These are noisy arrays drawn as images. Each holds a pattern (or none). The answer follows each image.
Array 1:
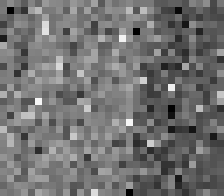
a sharp edge
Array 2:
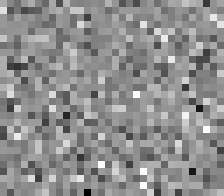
only noise
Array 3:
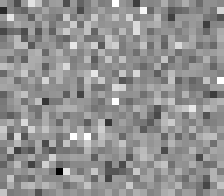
only noise
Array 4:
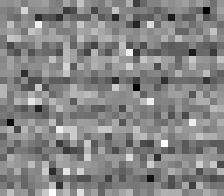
horizontal stripes
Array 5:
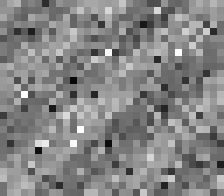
diagonal stripes
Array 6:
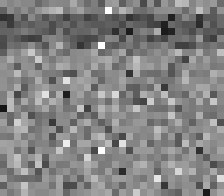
one horizontal stripe
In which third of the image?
top
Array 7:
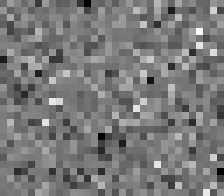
only noise
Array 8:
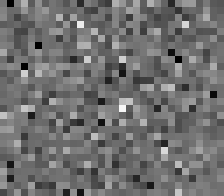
only noise
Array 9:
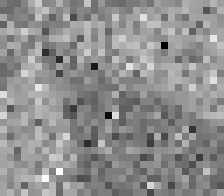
spokes from one point
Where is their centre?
top left
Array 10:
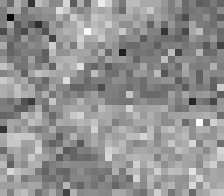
spokes from one point
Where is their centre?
middle left
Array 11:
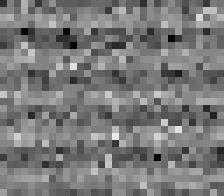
horizontal stripes
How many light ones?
5
